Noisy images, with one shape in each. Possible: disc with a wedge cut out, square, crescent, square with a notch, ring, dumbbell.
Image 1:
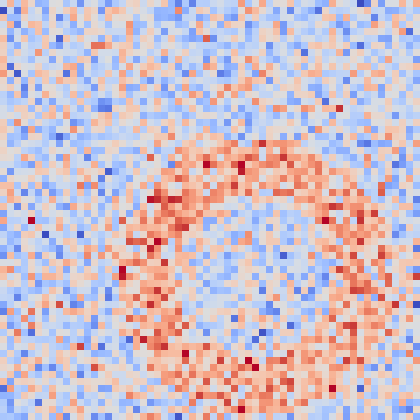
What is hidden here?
red ring
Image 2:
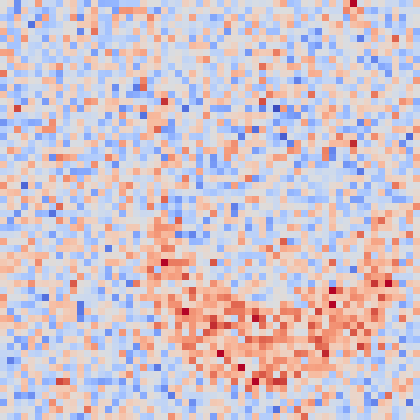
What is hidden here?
red crescent
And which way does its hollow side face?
up
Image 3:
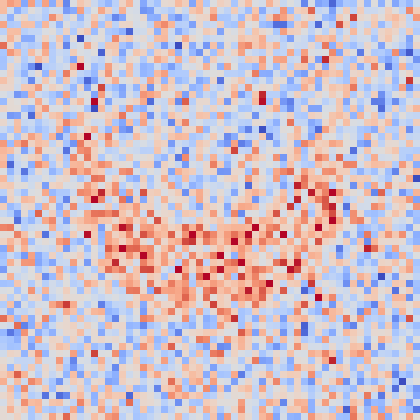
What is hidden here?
red crescent
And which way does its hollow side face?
up
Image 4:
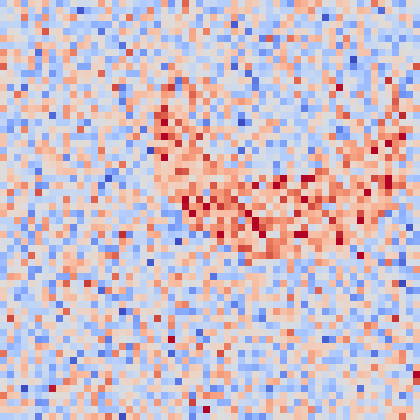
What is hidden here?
red crescent
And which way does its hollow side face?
up
